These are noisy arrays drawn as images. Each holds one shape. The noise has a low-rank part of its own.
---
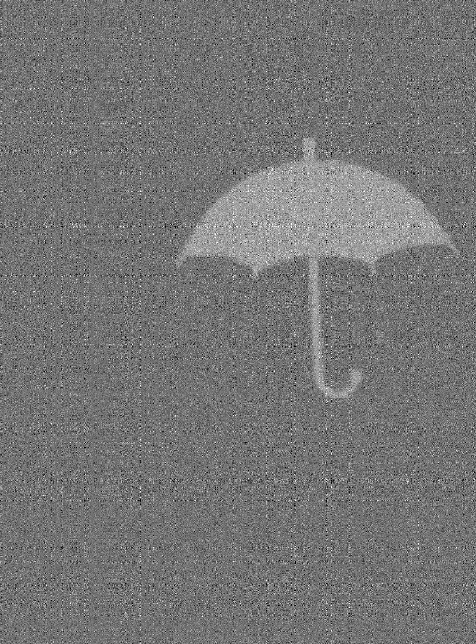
umbrella
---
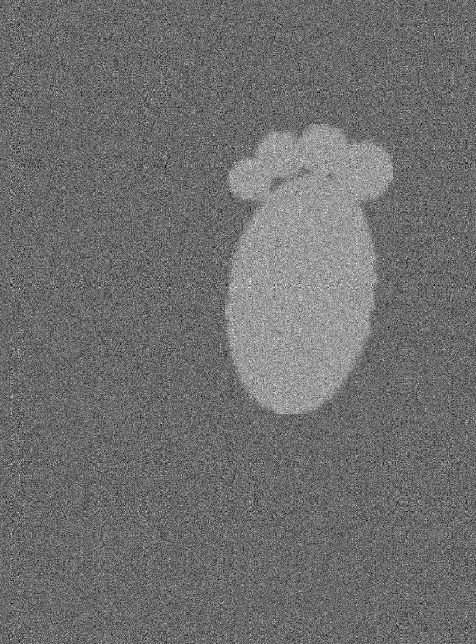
footprint
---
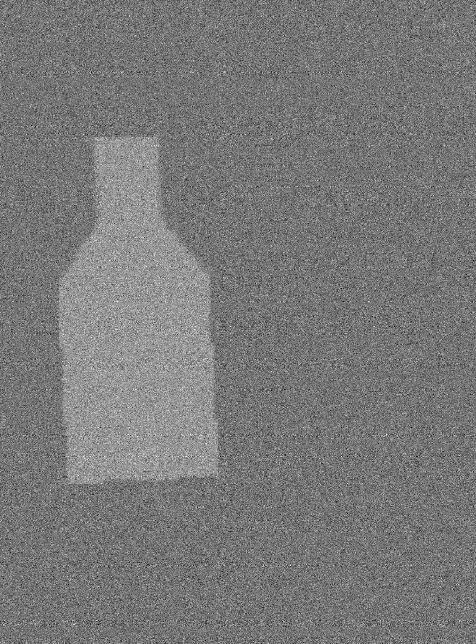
bottle
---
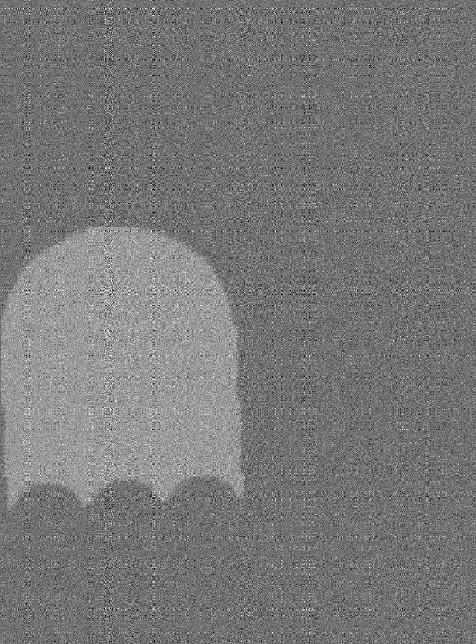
ghost
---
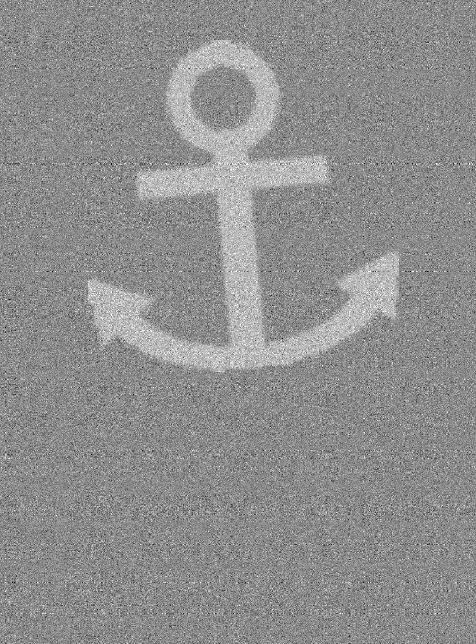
anchor
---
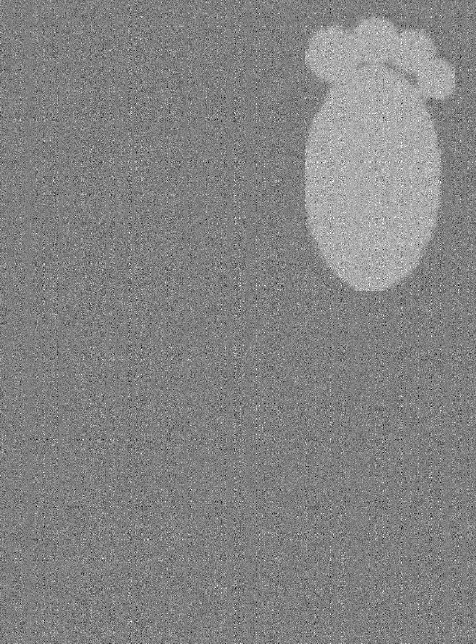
footprint
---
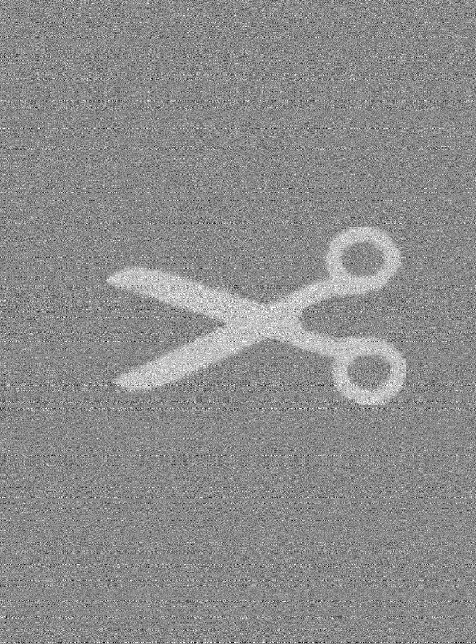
pair of scissors
